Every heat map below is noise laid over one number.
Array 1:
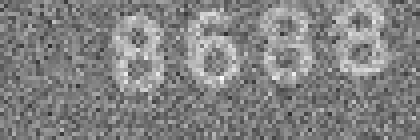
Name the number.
8688
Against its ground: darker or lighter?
lighter
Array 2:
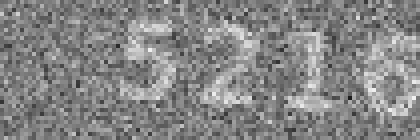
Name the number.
5216
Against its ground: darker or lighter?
lighter
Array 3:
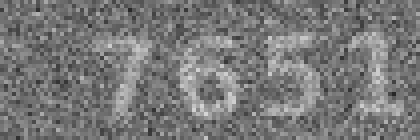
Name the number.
7651
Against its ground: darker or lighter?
lighter
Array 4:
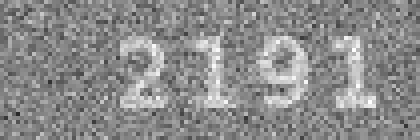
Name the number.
2191
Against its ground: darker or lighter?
lighter
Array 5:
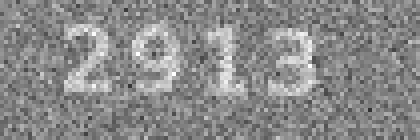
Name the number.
2913
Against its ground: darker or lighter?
lighter
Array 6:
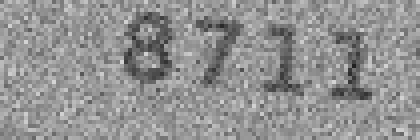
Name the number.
8711
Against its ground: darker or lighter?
darker
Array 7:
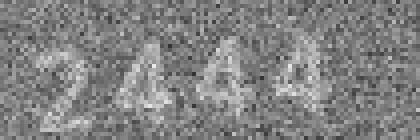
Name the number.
2444
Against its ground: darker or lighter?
lighter
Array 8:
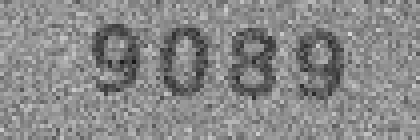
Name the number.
9089
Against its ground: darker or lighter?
darker
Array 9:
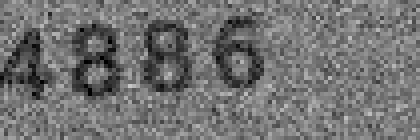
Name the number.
4886
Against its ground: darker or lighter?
darker
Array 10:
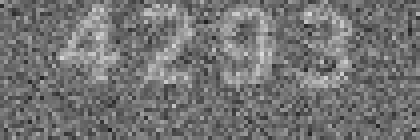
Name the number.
4293
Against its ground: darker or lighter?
lighter
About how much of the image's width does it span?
two thirds
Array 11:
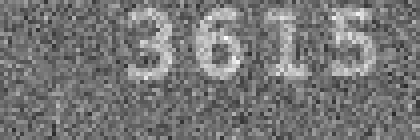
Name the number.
3615
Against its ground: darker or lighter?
lighter
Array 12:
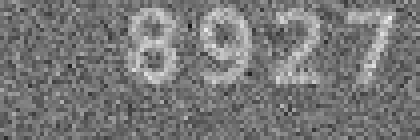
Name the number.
8927
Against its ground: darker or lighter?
lighter
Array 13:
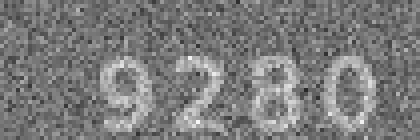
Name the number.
9280
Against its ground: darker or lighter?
lighter
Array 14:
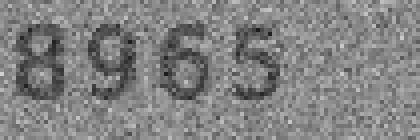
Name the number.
8965
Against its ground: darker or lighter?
darker
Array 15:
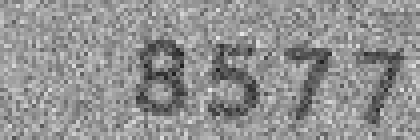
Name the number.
8577
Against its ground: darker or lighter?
darker
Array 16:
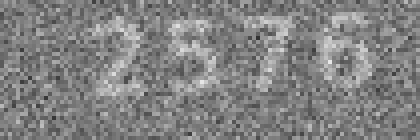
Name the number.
2576
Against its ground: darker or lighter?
lighter
